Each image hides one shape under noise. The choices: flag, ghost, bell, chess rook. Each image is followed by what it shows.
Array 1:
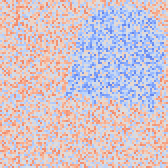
blue ghost
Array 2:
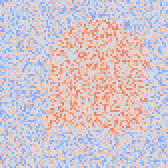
red ghost
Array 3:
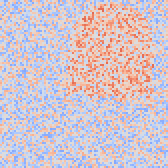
red ghost
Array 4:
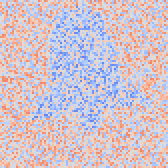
blue bell
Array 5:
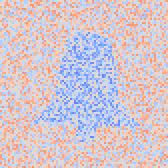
blue bell
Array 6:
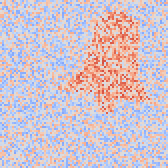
red bell
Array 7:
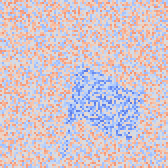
blue flag
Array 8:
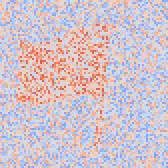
red flag
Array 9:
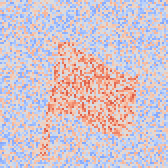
red flag
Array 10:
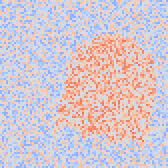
red ghost
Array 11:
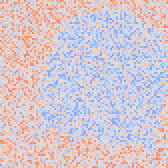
blue ghost
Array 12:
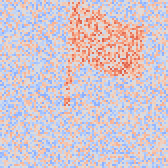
red flag
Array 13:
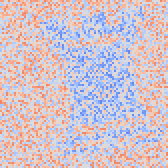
blue chess rook
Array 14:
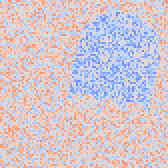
blue ghost
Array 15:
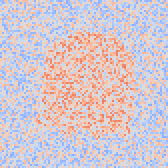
red ghost
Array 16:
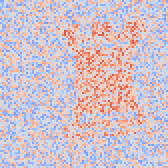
red chess rook
